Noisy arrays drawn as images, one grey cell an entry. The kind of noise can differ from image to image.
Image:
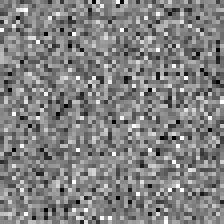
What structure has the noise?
heavy tails
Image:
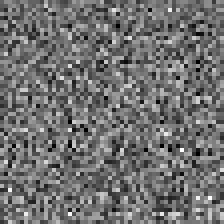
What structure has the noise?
low rank plus noise
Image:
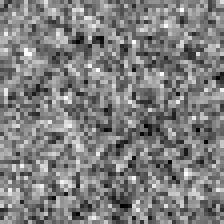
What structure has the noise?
blotchy
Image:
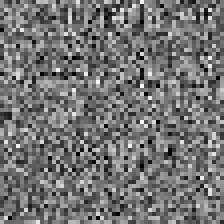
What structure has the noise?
low rank plus noise
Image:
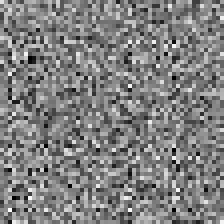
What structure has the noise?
low rank plus noise
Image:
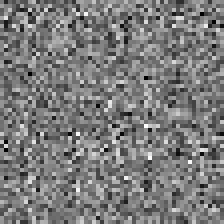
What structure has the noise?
low rank plus noise
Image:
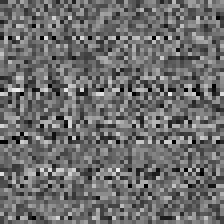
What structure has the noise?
rows of uneven size
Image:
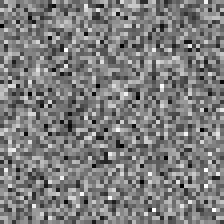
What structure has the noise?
independent entries
